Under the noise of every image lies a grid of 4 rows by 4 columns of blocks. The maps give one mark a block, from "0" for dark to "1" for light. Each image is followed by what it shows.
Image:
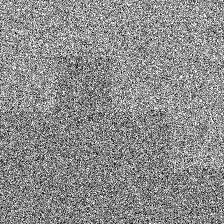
1111
1011
0001
0000
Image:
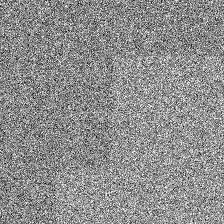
0000
0011
0011
0111
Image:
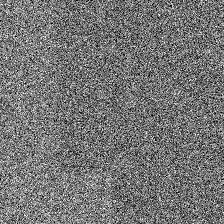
1000
1000
1000
1100
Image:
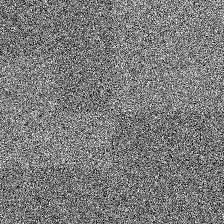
0011
1011
1100
0000
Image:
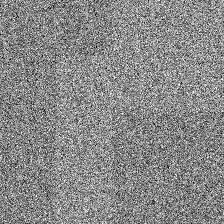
0011
0111
0100
0100
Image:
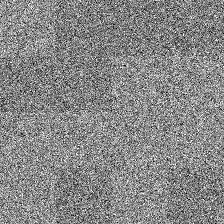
1000
0011
1111
1010
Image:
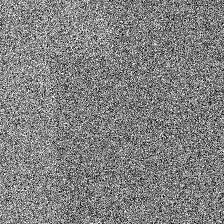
1100
1000
1000
1000
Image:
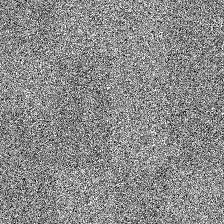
0110
1010
0010
0101
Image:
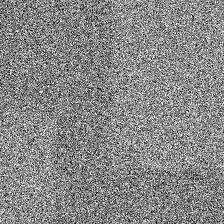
0011
0011
1011
1000
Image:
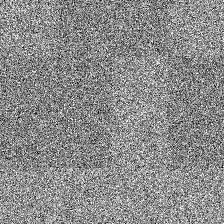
1001
0010
0010
1111
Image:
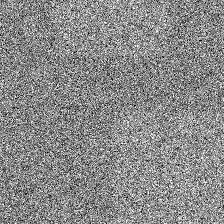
0110
0000
0011
0011
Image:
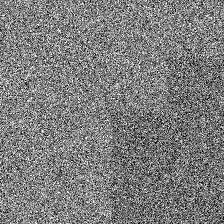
1111
1110
1100
1100
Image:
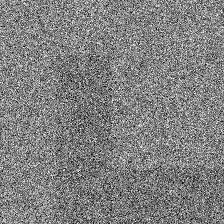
1111
1011
1011
1000
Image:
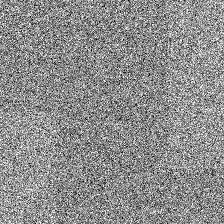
0001
0001
1001
1000
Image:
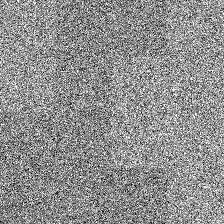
1001
1011
0011
0001
